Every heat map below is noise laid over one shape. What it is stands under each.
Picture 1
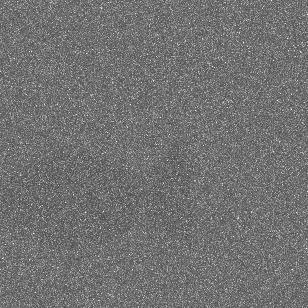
fish
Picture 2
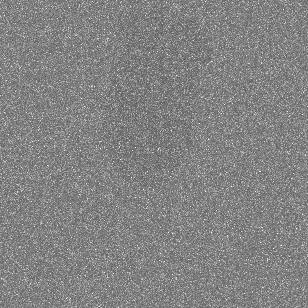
footprint
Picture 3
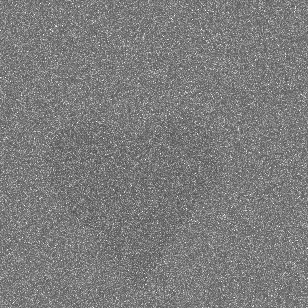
heart
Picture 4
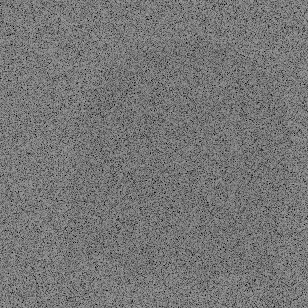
ghost
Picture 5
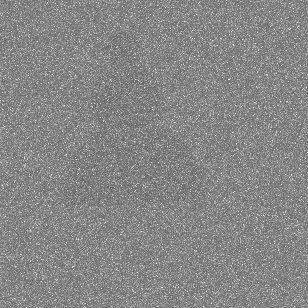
chess pawn
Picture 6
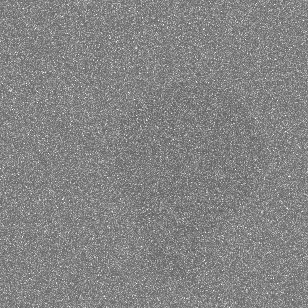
light bulb
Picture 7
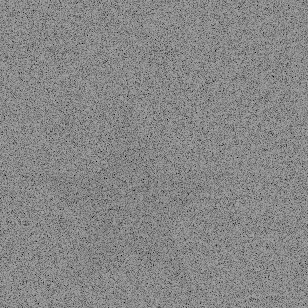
star
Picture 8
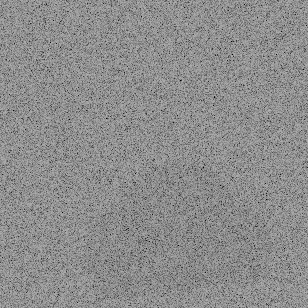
cloud
